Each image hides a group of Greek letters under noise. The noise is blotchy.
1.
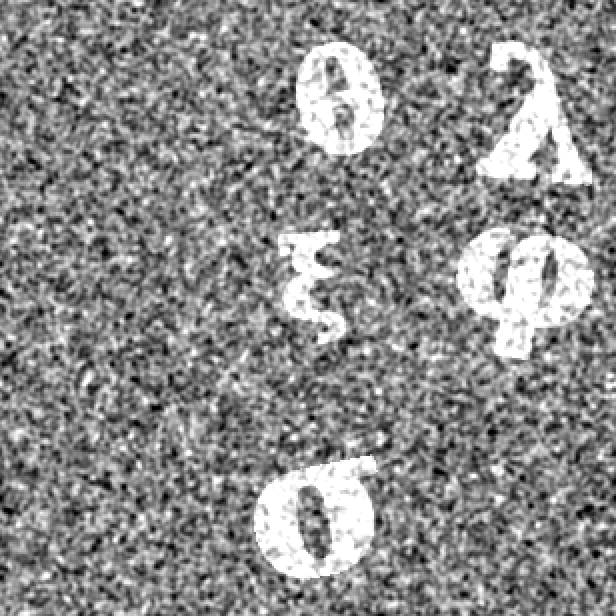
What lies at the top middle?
theta
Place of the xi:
centre
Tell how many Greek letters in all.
5
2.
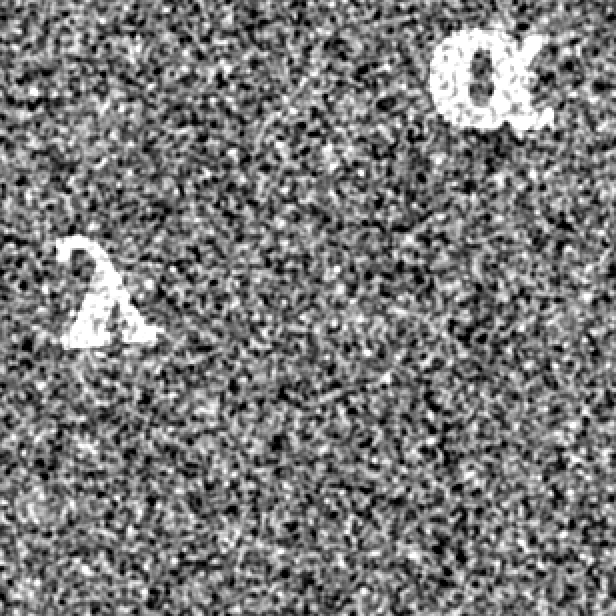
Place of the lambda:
middle left
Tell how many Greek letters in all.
2
